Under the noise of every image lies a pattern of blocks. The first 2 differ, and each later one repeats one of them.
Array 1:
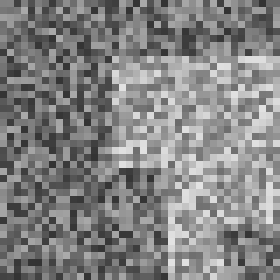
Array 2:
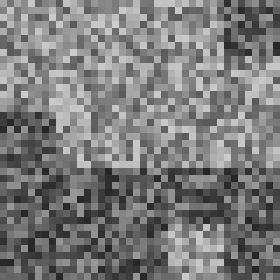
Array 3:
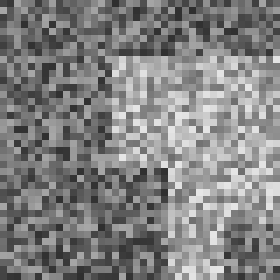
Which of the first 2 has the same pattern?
1
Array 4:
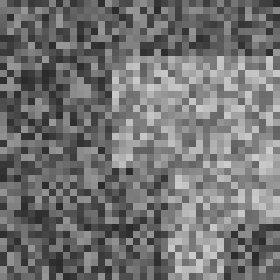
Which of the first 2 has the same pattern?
1
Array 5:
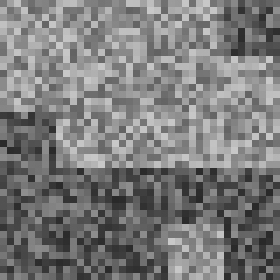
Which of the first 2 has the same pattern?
2
